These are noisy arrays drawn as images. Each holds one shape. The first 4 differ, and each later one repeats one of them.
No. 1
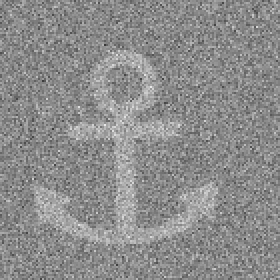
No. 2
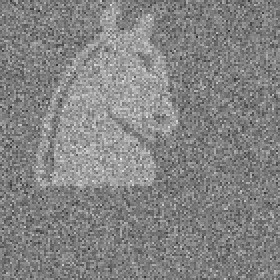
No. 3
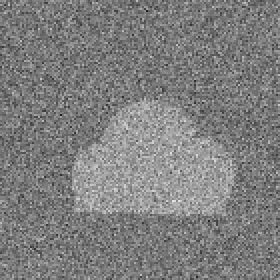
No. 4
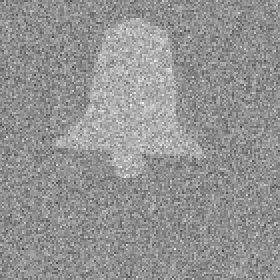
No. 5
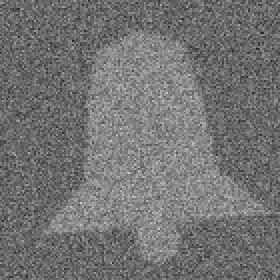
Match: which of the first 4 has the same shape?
4
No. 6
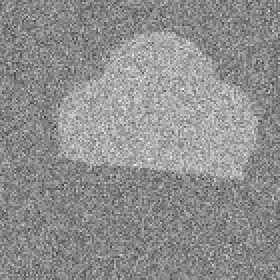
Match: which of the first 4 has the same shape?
3
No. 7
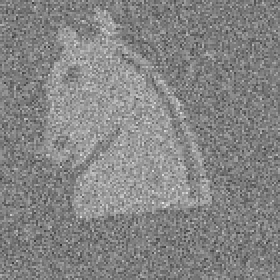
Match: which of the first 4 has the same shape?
2
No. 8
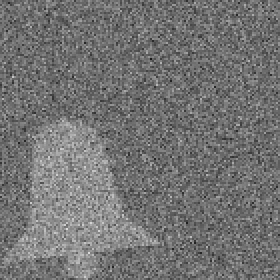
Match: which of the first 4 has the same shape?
4
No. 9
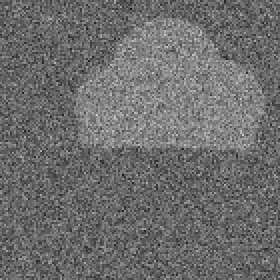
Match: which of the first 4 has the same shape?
3
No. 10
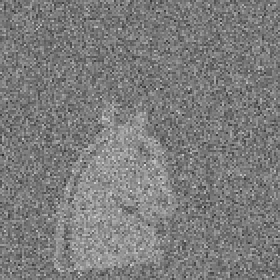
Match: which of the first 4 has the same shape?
2
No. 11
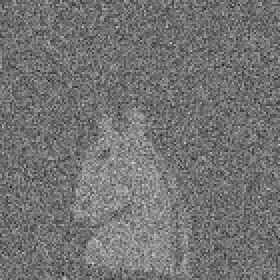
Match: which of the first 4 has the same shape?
2
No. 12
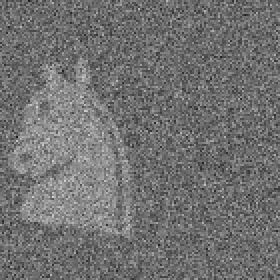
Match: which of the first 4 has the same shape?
2
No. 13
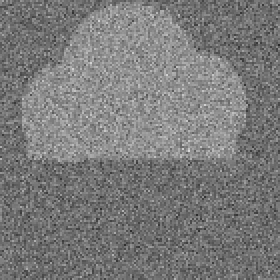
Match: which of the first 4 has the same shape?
3
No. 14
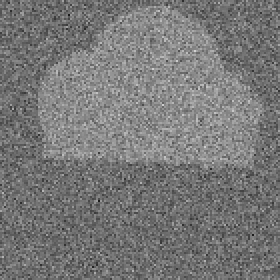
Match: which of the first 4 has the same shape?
3
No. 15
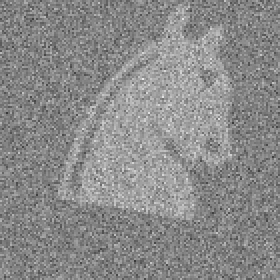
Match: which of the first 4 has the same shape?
2
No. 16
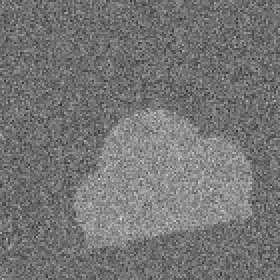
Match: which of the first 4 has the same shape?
3
